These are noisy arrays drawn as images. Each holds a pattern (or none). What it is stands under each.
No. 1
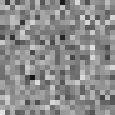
only noise
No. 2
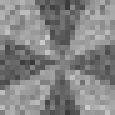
spokes from one point
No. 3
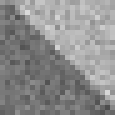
a sharp edge
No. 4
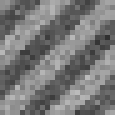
diagonal stripes
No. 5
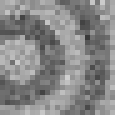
rings round one point
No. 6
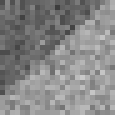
a sharp edge
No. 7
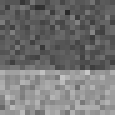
a sharp edge
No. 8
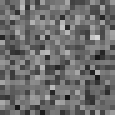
only noise
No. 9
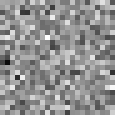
only noise
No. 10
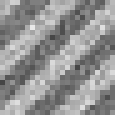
diagonal stripes
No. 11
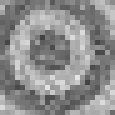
rings round one point
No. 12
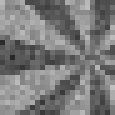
spokes from one point
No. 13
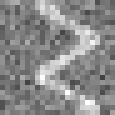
a wavy band
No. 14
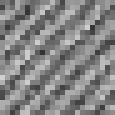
diagonal stripes
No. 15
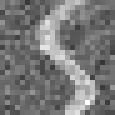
a wavy band
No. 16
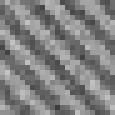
diagonal stripes
